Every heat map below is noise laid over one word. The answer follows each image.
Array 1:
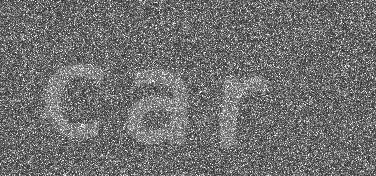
car
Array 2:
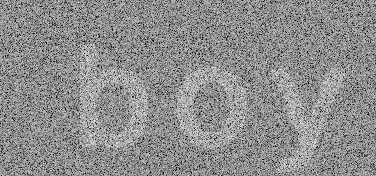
boy
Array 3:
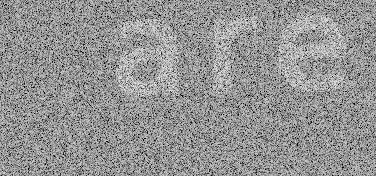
are
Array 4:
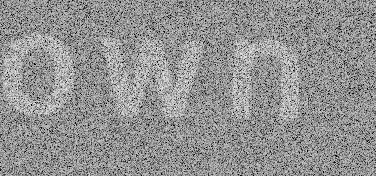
own
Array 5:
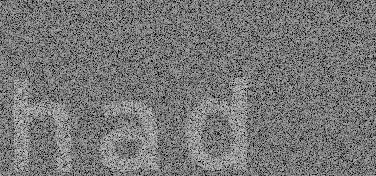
had
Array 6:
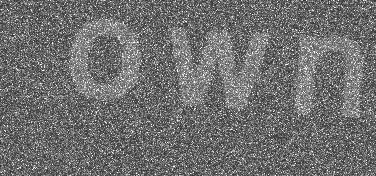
own
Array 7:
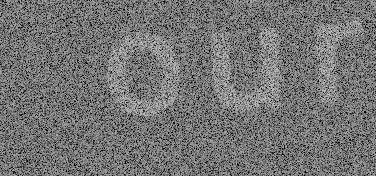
our
